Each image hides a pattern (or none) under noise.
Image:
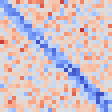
a diagonal band
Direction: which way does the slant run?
top left to bottom right
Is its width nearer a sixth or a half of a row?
a sixth
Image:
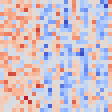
bands of columns
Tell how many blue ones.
4
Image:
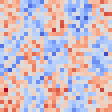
a checkerboard
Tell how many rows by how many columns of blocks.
3 by 5
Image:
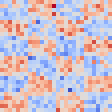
a checkerboard
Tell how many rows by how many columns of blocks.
6 by 4
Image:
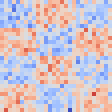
a checkerboard
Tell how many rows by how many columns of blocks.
4 by 3
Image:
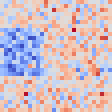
one block
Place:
middle left
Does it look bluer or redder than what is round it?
bluer
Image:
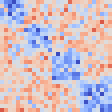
blocks along the diagonal
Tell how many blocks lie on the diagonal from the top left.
4
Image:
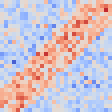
a diagonal band
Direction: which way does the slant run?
bottom left to top right
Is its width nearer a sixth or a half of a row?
a half
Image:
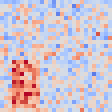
one block
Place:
bottom left
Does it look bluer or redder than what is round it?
redder
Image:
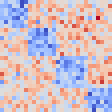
blocks along the diagonal
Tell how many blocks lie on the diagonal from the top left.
4
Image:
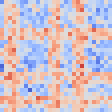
bands of rows crossing bands of columns
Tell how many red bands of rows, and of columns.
3 and 3
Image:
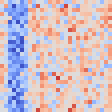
one band of columns
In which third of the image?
left
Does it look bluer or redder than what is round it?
bluer
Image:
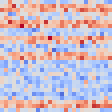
bands of rows
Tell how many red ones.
5
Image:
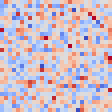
only noise
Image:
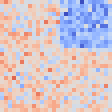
one block
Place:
top right
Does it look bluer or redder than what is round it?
bluer
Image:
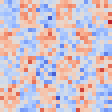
a checkerboard
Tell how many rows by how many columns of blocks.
4 by 6
